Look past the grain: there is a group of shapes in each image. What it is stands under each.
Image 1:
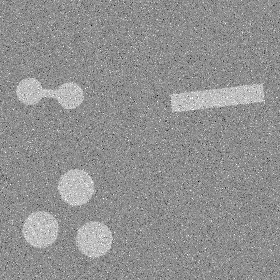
top left: dumbbell; top right: bar; bottom left: three dots
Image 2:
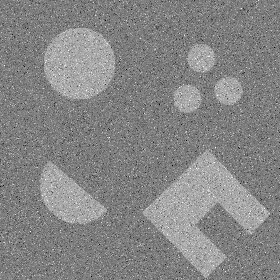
top left: disc; top right: three dots; bottom left: half disc; bottom right: square with a notch
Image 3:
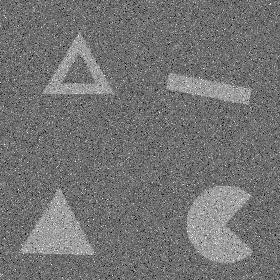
top left: triangle frame; top right: bar; bottom left: triangle; bottom right: disc with a wedge cut out
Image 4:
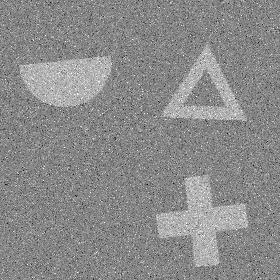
top left: half disc; top right: triangle frame; bottom right: cross
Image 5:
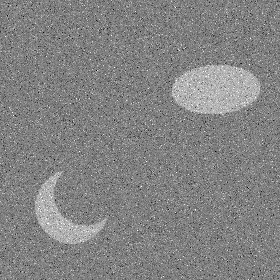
top right: ellipse; bottom left: crescent
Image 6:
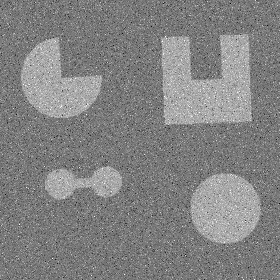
top left: disc with a wedge cut out; top right: square with a notch; bottom left: dumbbell; bottom right: disc
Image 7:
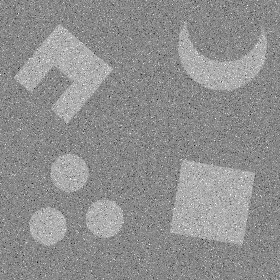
top left: square with a notch; top right: crescent; bottom left: three dots; bottom right: square
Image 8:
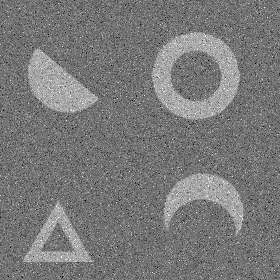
top left: half disc; top right: ring; bottom left: triangle frame; bottom right: crescent
